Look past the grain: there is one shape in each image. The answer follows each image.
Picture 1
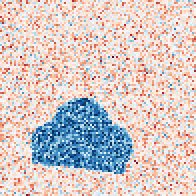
blue cloud
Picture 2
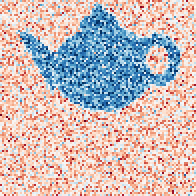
blue teapot
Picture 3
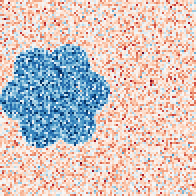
blue flower
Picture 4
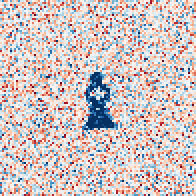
blue chess bishop, centre
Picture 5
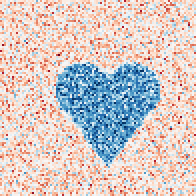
blue heart
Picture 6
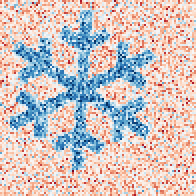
blue snowflake
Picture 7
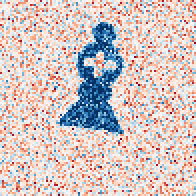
blue chess bishop
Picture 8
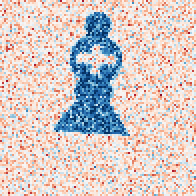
blue chess bishop
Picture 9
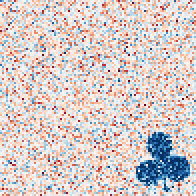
blue club, bottom right
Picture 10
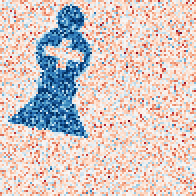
blue chess bishop
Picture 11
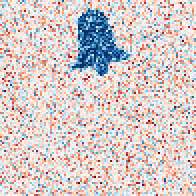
blue bell, top middle
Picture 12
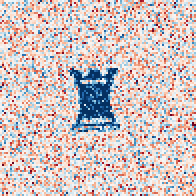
blue chess rook, centre
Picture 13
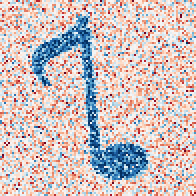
blue musical note
